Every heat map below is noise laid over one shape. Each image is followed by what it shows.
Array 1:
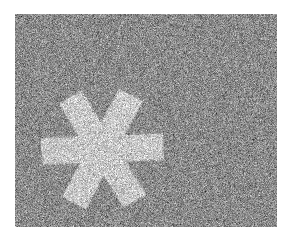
light asterisk
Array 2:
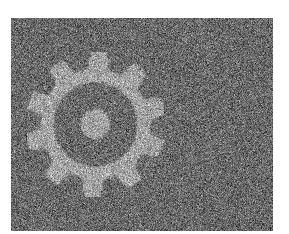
light gear
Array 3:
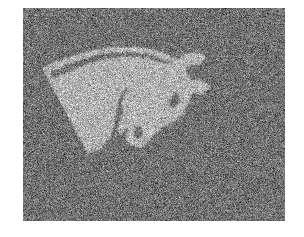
light chess knight
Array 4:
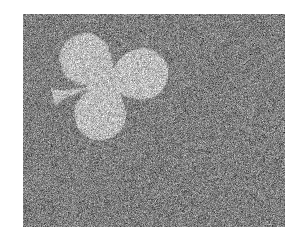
light club
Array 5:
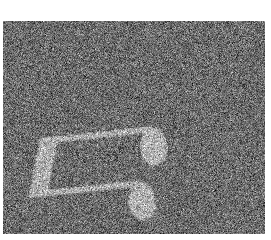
light pair of musical notes
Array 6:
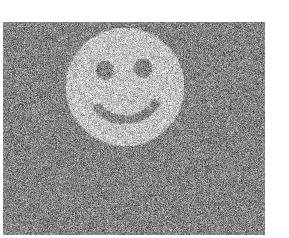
light smiling face
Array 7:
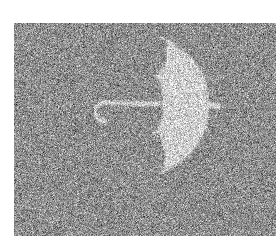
light umbrella
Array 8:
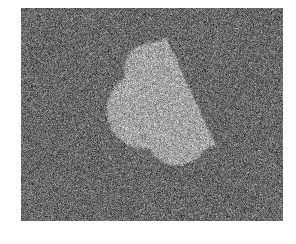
light cloud
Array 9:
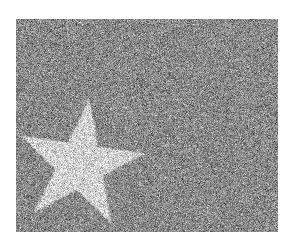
light star
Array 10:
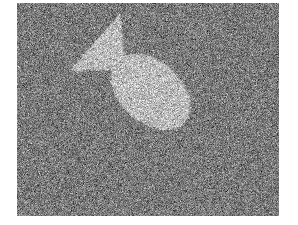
light fish
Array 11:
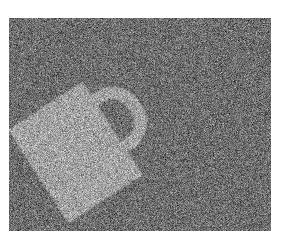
light cup
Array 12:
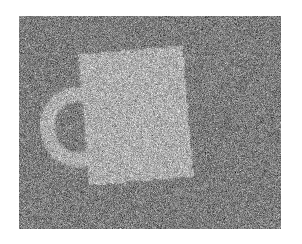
light cup
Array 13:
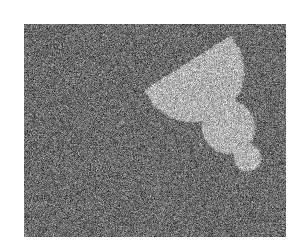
light chess pawn
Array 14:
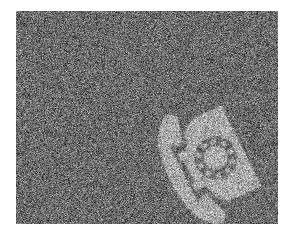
light telephone
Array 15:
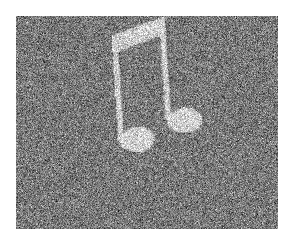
light pair of musical notes
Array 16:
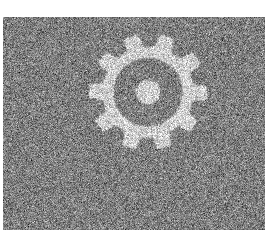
light gear
